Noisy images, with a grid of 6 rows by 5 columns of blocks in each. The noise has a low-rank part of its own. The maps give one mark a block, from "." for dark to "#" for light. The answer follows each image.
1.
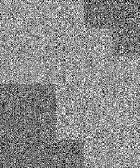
# # # . .
# # # # .
# # # # #
. . # # #
. . # # #
. . . # #
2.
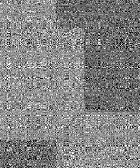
# # . . .
# # # . .
# # # . .
# # # . .
# # # # #
. . # # #
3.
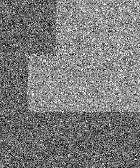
. . # # #
. . # # #
. # # # #
. # # # #
. . . . .
. . . . .
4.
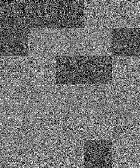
. . . # #
. # # # .
# # . . #
# # # # #
# # # # #
# # # . #
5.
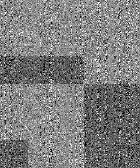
# # # # #
# # # # #
. . . # #
# # # . .
# # # . .
. # # . .
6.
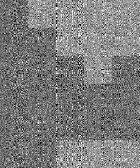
. # # # #
. . # # #
. . . # .
. . . . .
. . . . .
. . # # #
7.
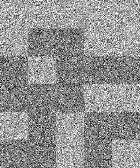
# # # # #
# . . # #
. # . . .
. . . # #
# . # . .
. . # . #
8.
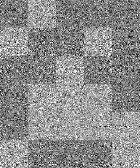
. # . . .
# . . # .
. . # . .
. # # # .
. # # # #
# . . . #
